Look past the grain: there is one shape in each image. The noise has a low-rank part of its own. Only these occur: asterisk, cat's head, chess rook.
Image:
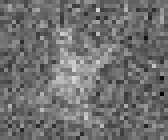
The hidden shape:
chess rook
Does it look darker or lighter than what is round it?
lighter
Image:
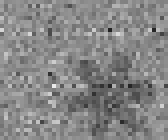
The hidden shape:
asterisk
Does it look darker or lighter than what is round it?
darker
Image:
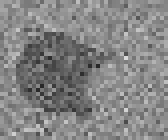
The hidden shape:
cat's head
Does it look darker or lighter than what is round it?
darker
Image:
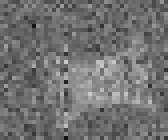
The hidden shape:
chess rook
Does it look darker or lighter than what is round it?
lighter
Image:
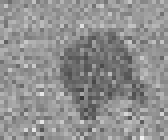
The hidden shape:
cat's head
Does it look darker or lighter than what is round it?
darker
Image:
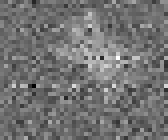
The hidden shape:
chess rook
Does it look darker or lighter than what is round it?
lighter
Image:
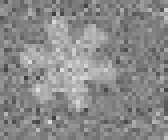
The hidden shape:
asterisk
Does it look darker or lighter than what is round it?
lighter
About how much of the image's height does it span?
two thirds
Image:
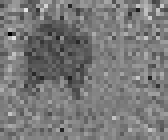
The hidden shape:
cat's head
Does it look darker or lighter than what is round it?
darker
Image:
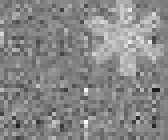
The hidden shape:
asterisk
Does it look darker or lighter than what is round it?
lighter
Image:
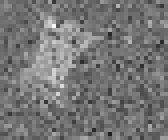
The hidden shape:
chess rook
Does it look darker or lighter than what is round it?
lighter
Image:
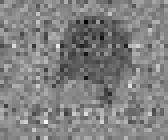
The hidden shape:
cat's head
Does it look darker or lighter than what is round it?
darker
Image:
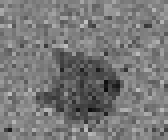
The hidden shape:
cat's head
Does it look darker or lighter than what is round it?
darker
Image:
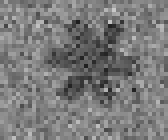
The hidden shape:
asterisk
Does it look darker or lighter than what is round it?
darker
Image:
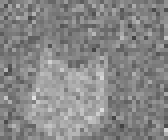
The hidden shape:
cat's head
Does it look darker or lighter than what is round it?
lighter
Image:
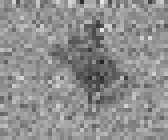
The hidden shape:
chess rook
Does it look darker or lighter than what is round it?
darker
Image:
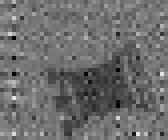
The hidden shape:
chess rook
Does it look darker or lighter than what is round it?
darker
